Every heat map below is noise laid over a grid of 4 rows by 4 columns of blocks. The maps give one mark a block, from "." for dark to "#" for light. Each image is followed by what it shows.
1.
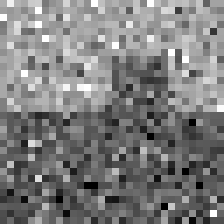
####
##.#
....
....
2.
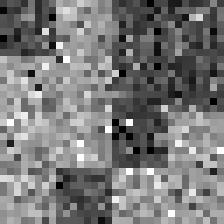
.#..
##..
##.#
#.##
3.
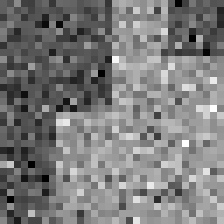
..#.
..##
.###
.###
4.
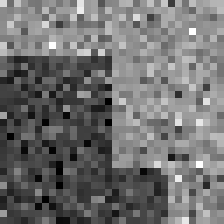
####
..##
..##
...#
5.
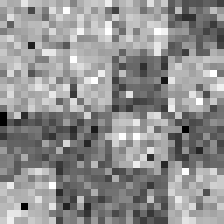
###.
##.#
..#.
#..#
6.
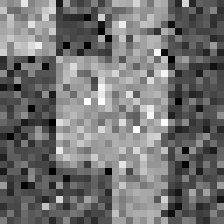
#.#.
.##.
.##.
..#.
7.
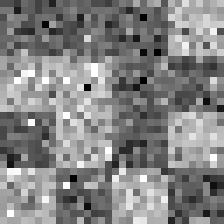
...#
##..
.#.#
#.#.
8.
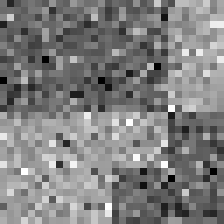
...#
...#
###.
##..
